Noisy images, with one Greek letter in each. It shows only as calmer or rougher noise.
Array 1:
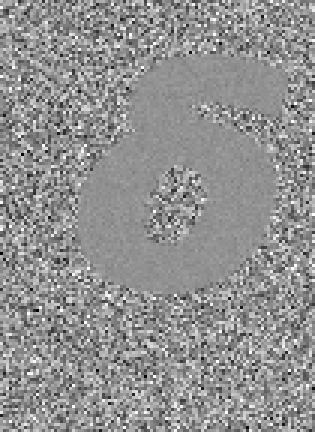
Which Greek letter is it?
delta
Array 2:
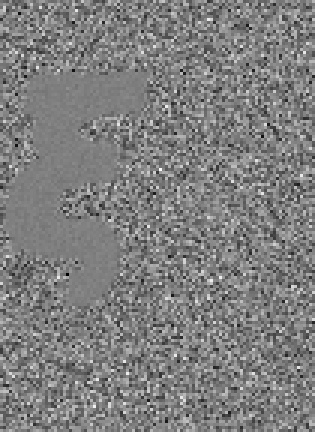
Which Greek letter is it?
xi
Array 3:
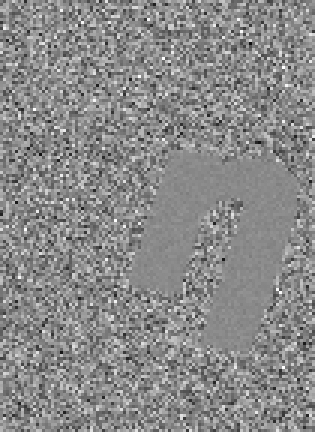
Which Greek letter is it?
eta
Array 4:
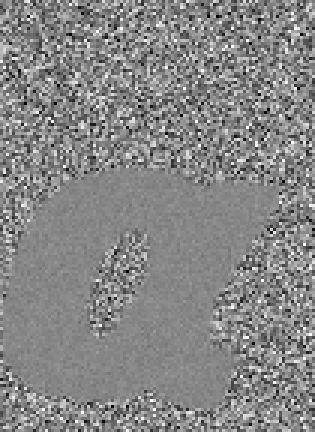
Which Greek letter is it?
alpha
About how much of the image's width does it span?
nearly all
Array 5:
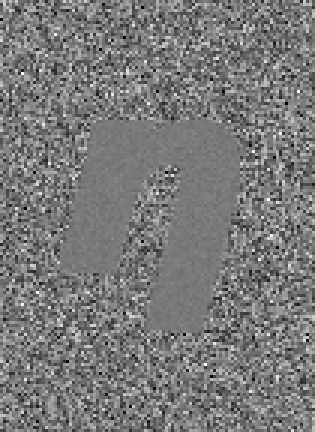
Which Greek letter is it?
eta
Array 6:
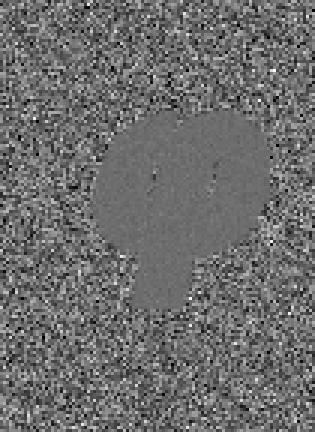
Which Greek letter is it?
phi
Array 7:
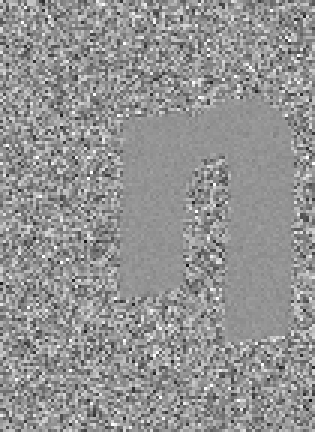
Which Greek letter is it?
eta
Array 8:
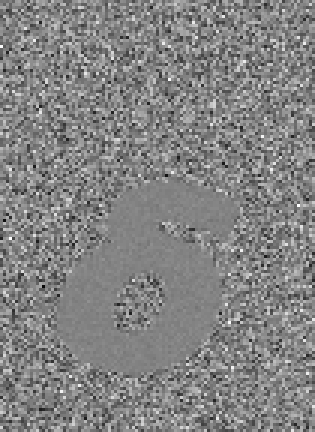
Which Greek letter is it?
delta
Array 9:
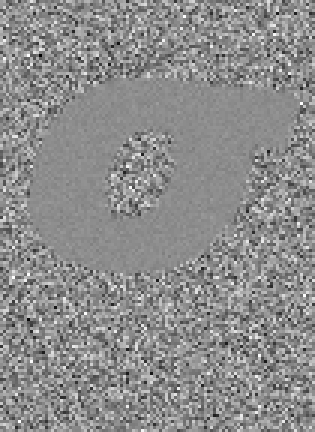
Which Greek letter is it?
sigma
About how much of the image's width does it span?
nearly all
